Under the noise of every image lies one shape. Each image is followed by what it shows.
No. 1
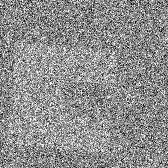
square with a notch
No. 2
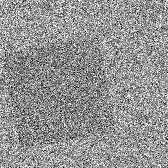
square
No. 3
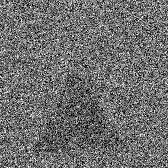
triangle
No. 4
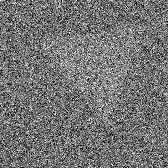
triangle
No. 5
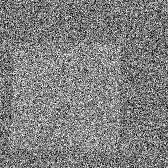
square
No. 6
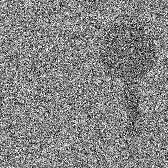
lollipop
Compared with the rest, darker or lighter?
darker
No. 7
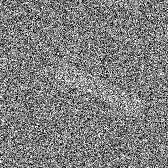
bar
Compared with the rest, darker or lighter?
lighter
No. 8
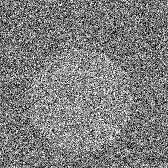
disc
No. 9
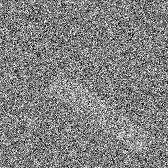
bar
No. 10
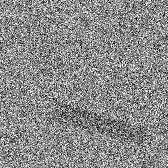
bar
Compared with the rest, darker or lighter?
darker
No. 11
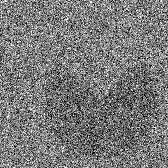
disc with a wedge cut out
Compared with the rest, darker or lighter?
darker
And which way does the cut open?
up
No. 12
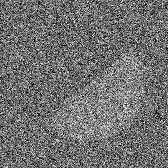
half disc
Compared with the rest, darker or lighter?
lighter
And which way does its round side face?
down and right
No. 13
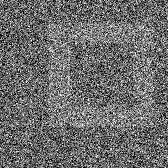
square frame
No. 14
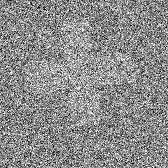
cross
